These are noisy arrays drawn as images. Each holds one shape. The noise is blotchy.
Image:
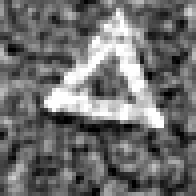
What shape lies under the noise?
triangle frame
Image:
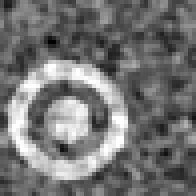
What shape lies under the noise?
bullseye
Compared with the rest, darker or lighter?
lighter
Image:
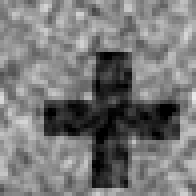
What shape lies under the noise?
cross
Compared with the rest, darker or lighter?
darker
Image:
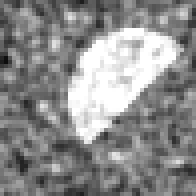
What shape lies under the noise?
half disc
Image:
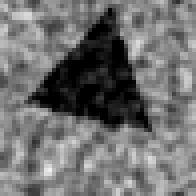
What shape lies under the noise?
triangle
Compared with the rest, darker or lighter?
darker
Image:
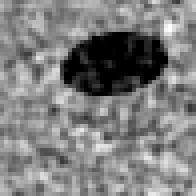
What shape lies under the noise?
ellipse
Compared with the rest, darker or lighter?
darker
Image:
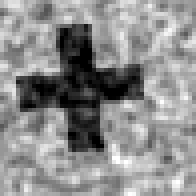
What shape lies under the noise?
cross
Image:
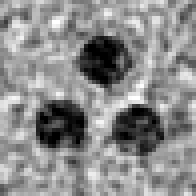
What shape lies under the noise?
three dots
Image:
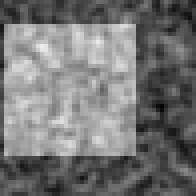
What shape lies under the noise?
square
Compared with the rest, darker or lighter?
lighter
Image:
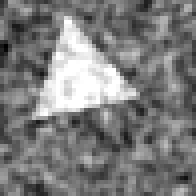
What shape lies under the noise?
triangle
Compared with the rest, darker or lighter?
lighter
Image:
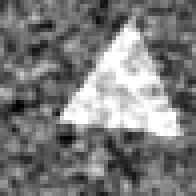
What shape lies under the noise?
triangle
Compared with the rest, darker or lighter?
lighter
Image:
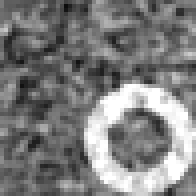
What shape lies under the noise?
ring
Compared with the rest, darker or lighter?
lighter
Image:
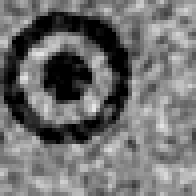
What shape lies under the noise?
bullseye
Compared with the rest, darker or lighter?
darker
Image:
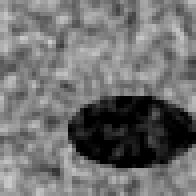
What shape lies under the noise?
ellipse
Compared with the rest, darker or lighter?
darker
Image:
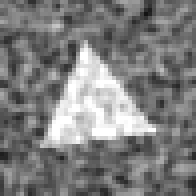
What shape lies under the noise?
triangle
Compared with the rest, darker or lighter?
lighter
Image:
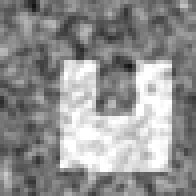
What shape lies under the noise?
square with a notch
